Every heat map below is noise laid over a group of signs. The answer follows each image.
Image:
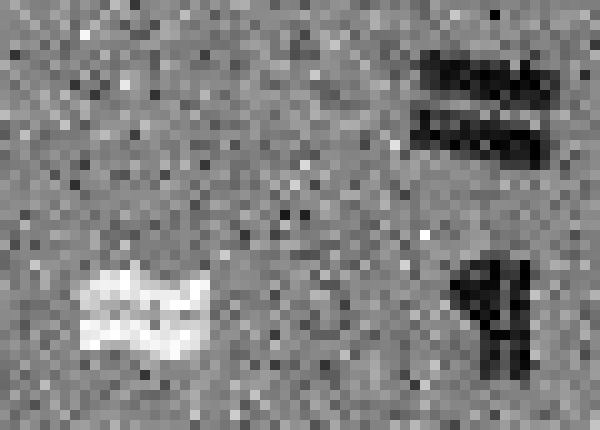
top right: dark equals sign; bottom left: light approximately sign; bottom right: dark pilcrow
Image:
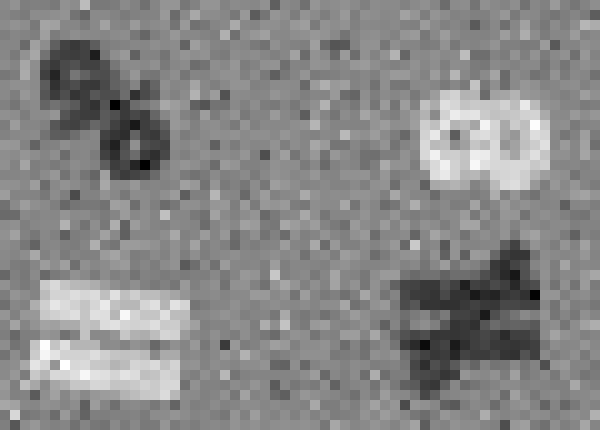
top left: dark percent sign; top right: light infinity sign; bottom left: light equals sign; bottom right: dark not-equal sign
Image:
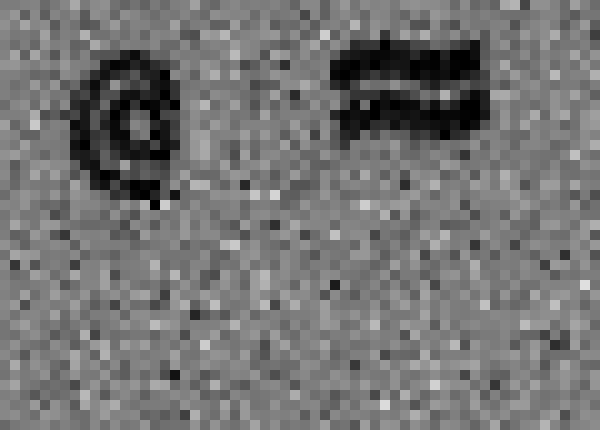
top left: dark at sign; top right: dark approximately sign
